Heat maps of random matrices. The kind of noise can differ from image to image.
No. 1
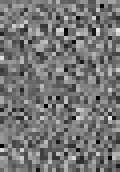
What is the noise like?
low rank plus noise
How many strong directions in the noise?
two
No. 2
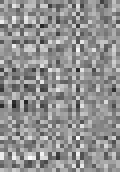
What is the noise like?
low rank plus noise
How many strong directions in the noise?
one
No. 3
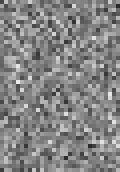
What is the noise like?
independent entries
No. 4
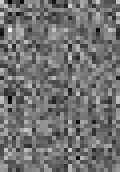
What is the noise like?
low rank plus noise
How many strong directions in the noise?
two
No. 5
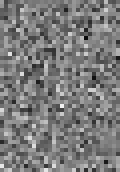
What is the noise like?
independent entries
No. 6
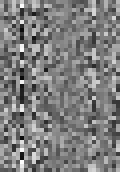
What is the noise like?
columns of uneven size
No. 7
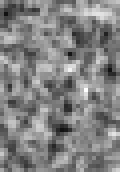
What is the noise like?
blotchy
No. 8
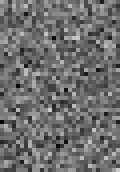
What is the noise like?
independent entries
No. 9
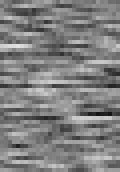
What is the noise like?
streaked along the rows
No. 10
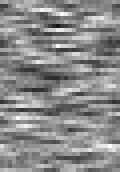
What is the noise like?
streaked along the rows
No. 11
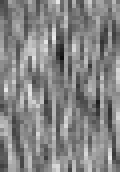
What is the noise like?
streaked along the columns
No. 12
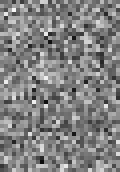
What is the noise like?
low rank plus noise
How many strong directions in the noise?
five to eight
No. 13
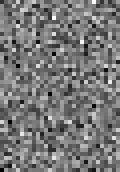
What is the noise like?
independent entries
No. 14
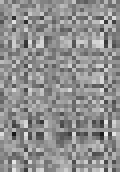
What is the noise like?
low rank plus noise
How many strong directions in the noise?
one
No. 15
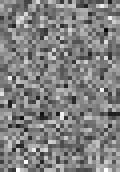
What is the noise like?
low rank plus noise
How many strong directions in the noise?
five to eight
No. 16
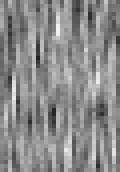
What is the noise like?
streaked along the columns
